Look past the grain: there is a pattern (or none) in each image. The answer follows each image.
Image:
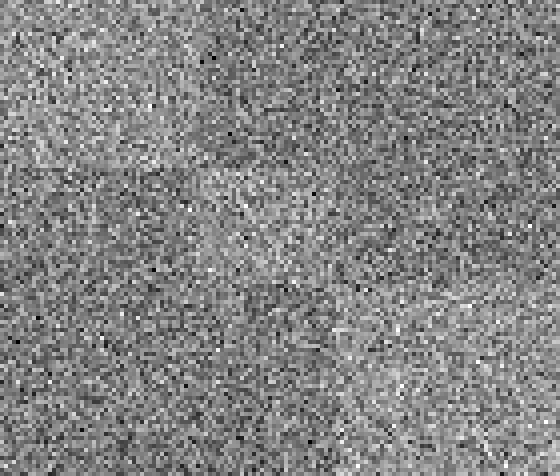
blocks along the diagonal
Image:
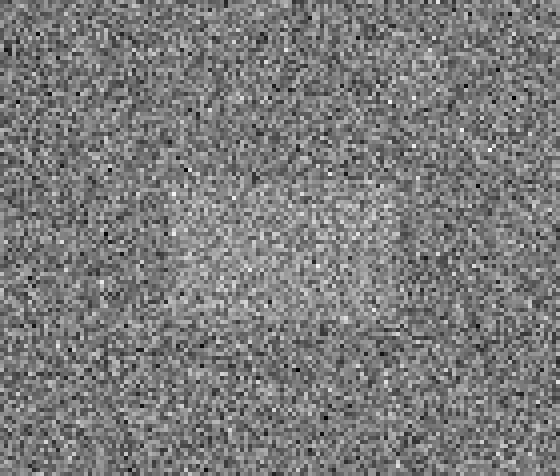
one block
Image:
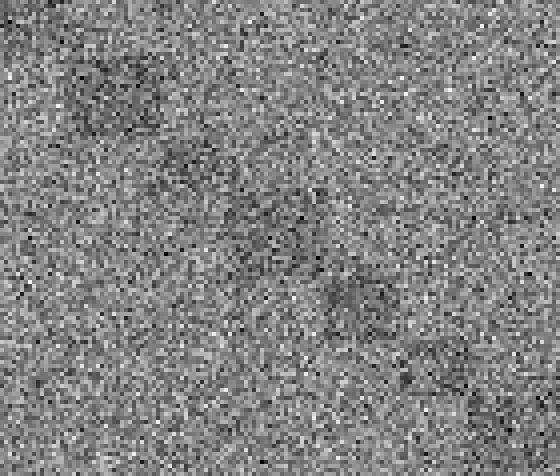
blocks along the diagonal
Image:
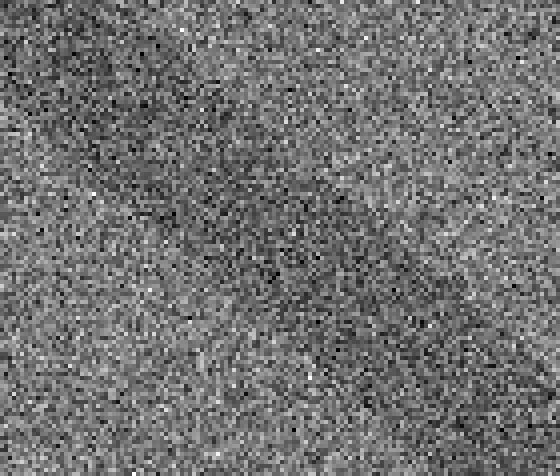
a diagonal band
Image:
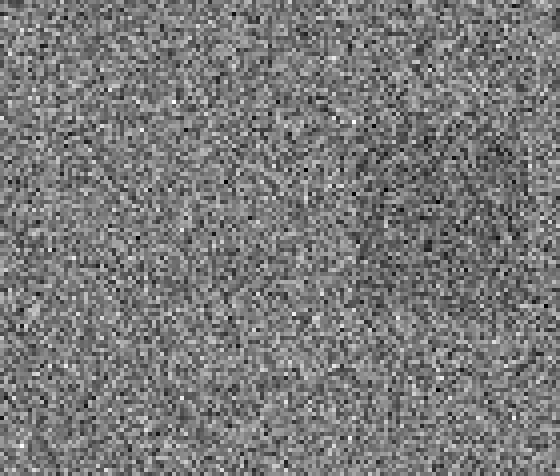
one block
